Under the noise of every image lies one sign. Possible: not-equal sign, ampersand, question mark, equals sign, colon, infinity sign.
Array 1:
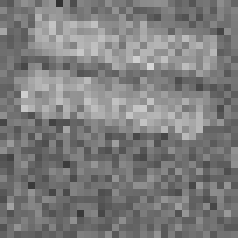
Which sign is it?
equals sign
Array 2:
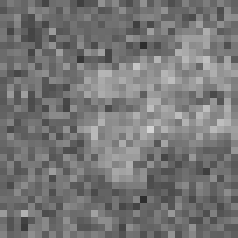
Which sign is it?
not-equal sign
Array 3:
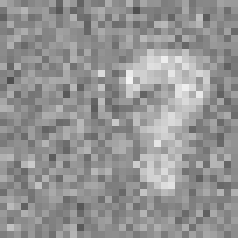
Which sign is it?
question mark
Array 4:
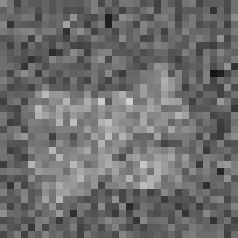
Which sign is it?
not-equal sign
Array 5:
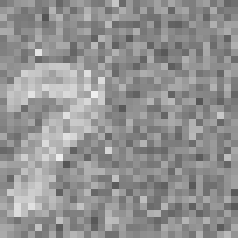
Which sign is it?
question mark
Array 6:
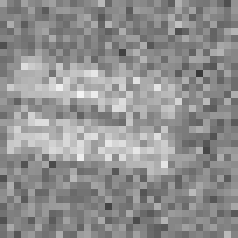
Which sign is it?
equals sign
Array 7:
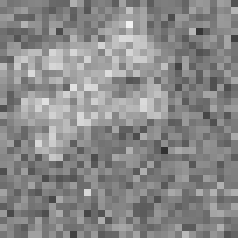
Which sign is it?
not-equal sign
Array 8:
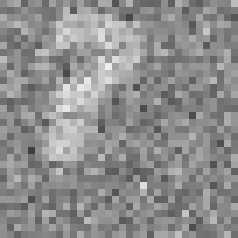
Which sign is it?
question mark
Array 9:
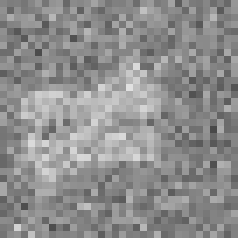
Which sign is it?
not-equal sign
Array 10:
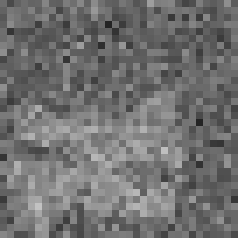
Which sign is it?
not-equal sign
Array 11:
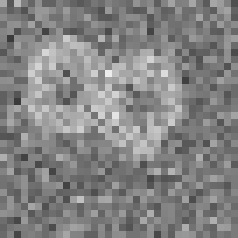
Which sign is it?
infinity sign
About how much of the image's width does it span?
two thirds
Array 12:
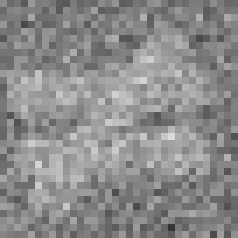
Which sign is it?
not-equal sign
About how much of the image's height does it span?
nearly all
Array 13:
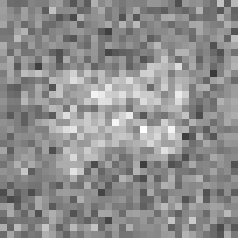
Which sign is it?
not-equal sign
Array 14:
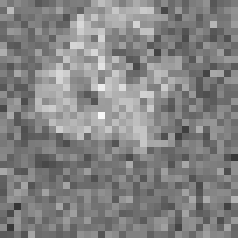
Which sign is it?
ampersand
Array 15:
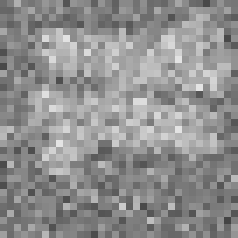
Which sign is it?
not-equal sign
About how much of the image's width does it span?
nearly all
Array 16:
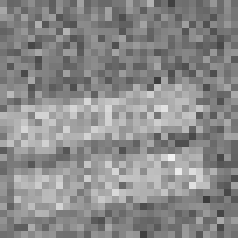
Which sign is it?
equals sign
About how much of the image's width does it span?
nearly all
